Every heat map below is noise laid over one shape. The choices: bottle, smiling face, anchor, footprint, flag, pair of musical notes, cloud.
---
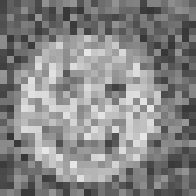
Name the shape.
smiling face
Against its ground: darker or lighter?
lighter
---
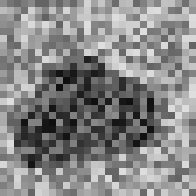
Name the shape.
cloud
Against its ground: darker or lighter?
darker
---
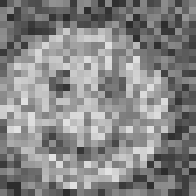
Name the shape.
smiling face
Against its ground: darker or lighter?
lighter
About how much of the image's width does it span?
nearly all
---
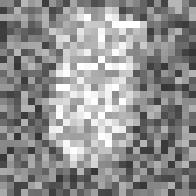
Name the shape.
footprint
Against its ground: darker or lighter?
lighter
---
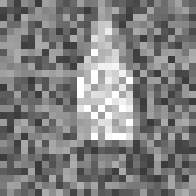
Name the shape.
bottle
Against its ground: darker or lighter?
lighter
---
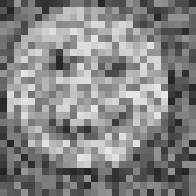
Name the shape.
smiling face
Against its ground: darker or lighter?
lighter
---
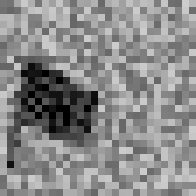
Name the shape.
flag
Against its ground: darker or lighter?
darker
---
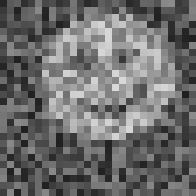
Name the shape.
smiling face
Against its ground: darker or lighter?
lighter
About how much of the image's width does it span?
two thirds
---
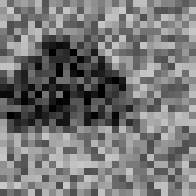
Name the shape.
cloud
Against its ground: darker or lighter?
darker
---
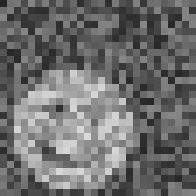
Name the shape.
smiling face
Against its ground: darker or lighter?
lighter
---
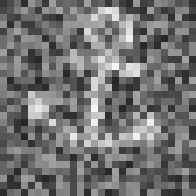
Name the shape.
anchor
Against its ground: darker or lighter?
lighter
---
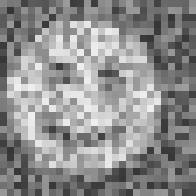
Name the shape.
smiling face
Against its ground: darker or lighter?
lighter
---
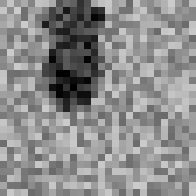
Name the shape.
footprint
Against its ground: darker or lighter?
darker
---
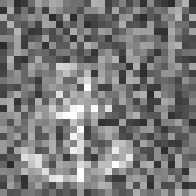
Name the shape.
anchor
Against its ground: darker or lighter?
lighter
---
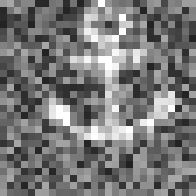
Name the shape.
anchor
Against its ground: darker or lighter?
lighter
